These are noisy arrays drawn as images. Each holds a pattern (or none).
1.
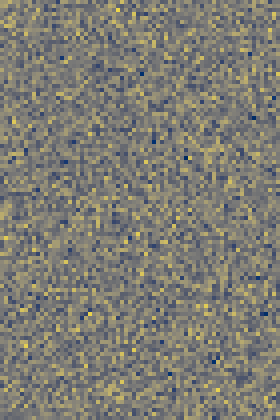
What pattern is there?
only noise
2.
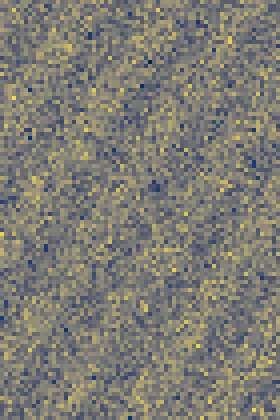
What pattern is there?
diagonal stripes
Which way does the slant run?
bottom left to top right
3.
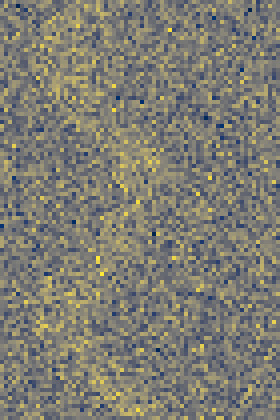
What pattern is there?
a wavy band
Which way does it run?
top to bottom
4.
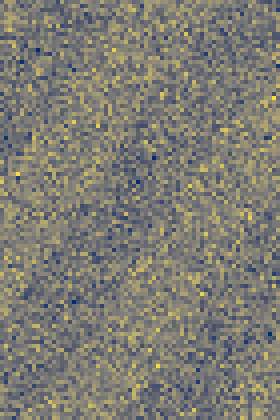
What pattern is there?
diagonal stripes
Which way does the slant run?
bottom left to top right
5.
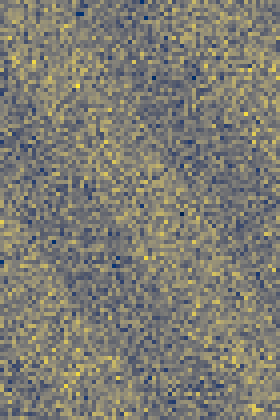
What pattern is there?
diagonal stripes
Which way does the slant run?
top left to bottom right
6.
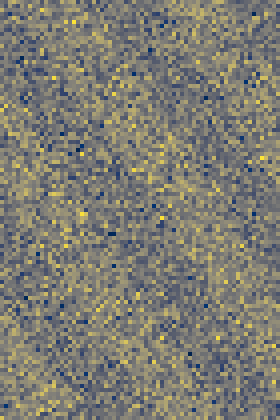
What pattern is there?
diagonal stripes
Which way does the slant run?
top left to bottom right
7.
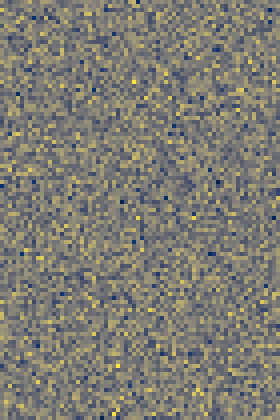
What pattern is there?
only noise
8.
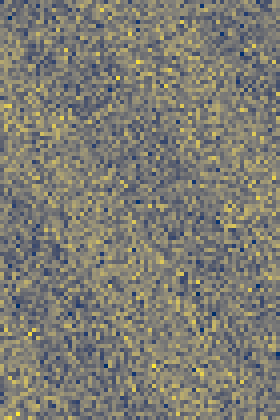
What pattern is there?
diagonal stripes
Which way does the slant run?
top left to bottom right
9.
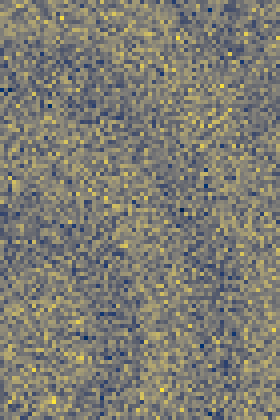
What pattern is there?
rings round one point
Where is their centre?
bottom left
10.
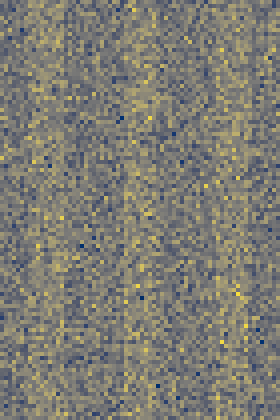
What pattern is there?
vertical stripes
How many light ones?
3
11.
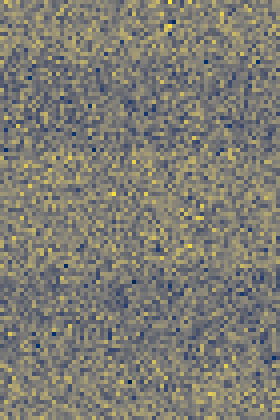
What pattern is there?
horizontal stripes
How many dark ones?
2
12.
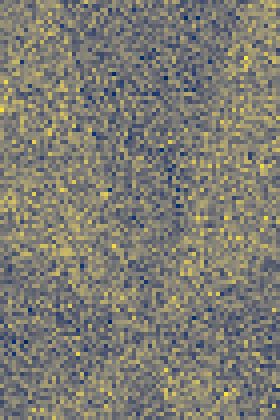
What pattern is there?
spokes from one point
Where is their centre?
bottom middle
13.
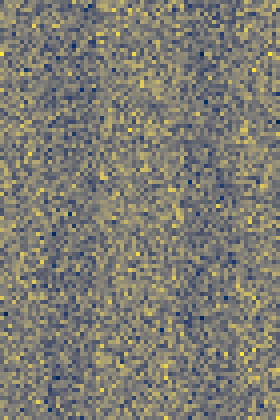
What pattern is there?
vertical stripes
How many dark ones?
2
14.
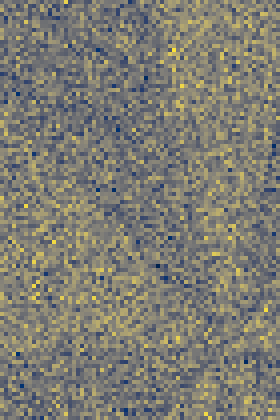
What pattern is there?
spokes from one point
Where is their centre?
bottom right
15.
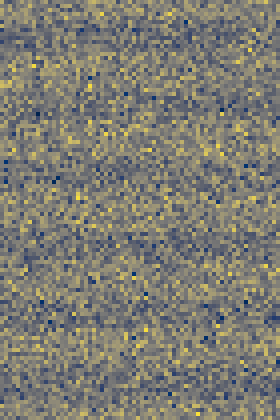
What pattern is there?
horizontal stripes
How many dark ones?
6
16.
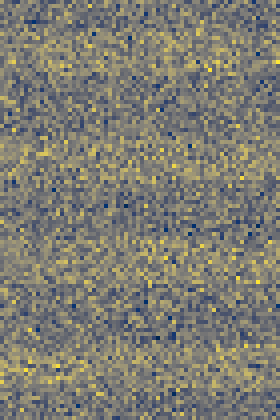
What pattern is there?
horizontal stripes
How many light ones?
4
